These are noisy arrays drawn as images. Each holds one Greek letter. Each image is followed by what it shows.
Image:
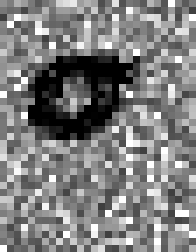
dark sigma
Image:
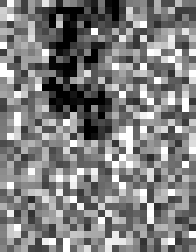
dark xi
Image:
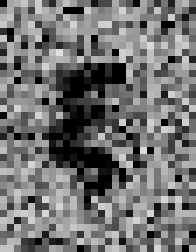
dark xi
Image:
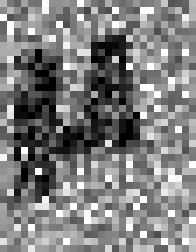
dark mu
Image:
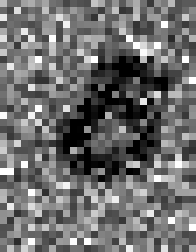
dark delta
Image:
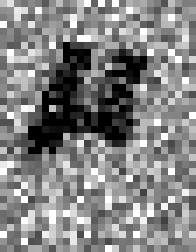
dark mu
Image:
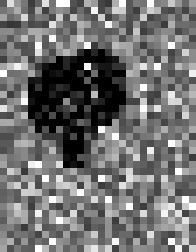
dark phi
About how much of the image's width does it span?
half
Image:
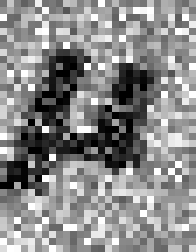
dark mu
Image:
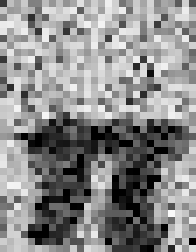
dark pi
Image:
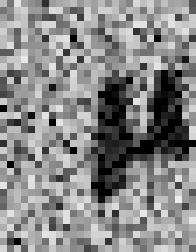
dark mu
